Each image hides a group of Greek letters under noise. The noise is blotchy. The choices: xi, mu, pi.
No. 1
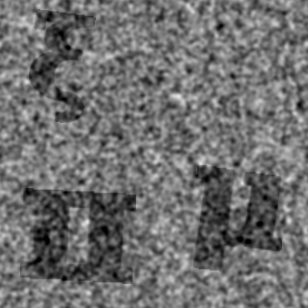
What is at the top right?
nothing
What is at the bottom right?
mu
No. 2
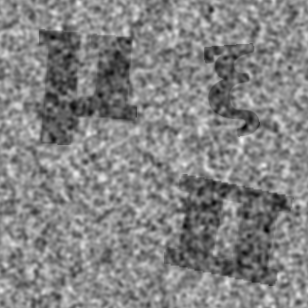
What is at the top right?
xi
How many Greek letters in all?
3
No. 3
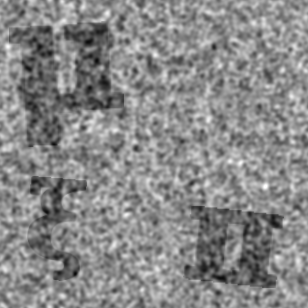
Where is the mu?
top left
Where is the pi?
bottom right
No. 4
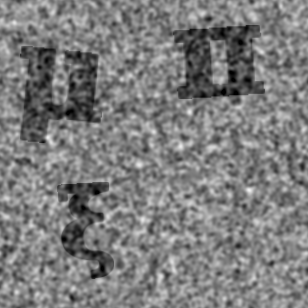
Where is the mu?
top left
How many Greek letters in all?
3
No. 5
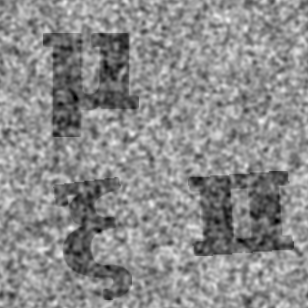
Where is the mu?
top left
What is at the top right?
nothing
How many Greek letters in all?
3
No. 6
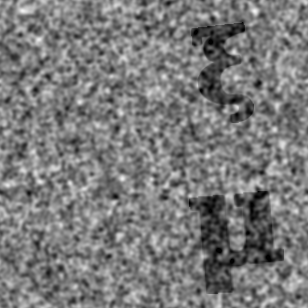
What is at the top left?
nothing
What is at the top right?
xi
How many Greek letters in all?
2
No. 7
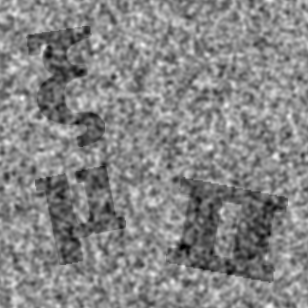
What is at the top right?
nothing
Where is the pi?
bottom right
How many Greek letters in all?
3
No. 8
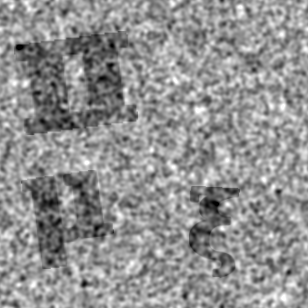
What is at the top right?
nothing
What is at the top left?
pi
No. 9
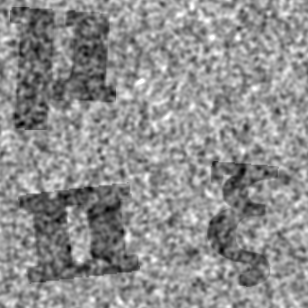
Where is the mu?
top left
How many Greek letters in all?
3
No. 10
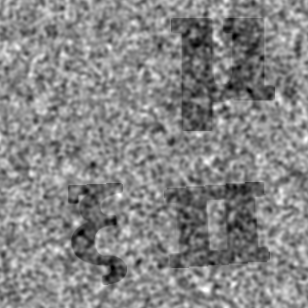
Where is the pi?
bottom right
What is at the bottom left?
xi
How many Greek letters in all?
3
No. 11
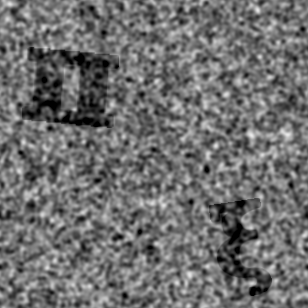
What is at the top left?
pi
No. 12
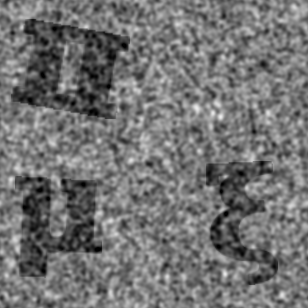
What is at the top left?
pi
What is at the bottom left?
mu
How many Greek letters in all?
3
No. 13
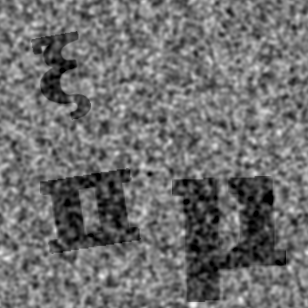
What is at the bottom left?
pi
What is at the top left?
xi
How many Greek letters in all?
3
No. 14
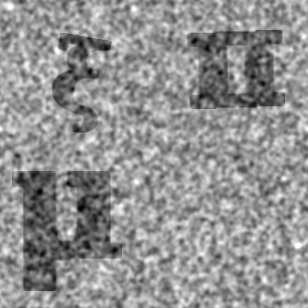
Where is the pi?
top right
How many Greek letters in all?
3
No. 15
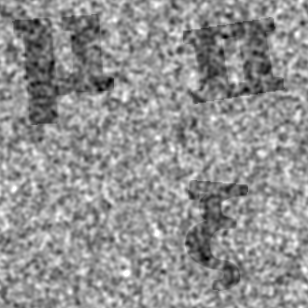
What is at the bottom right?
xi
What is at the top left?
mu
